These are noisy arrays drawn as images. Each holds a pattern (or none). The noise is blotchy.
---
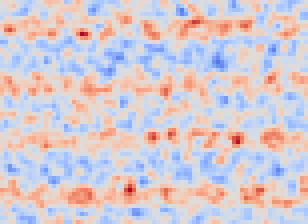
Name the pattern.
horizontal stripes
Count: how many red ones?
4
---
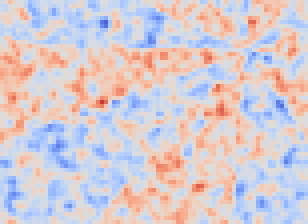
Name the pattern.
spokes from one point
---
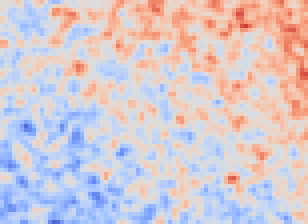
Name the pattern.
a smooth slope
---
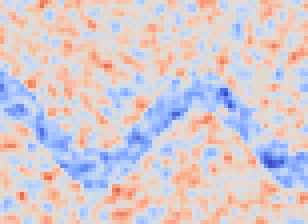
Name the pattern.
a wavy band
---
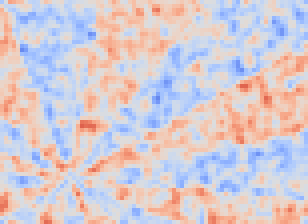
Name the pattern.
spokes from one point
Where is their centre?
bottom left
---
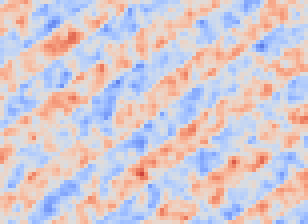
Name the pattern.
diagonal stripes
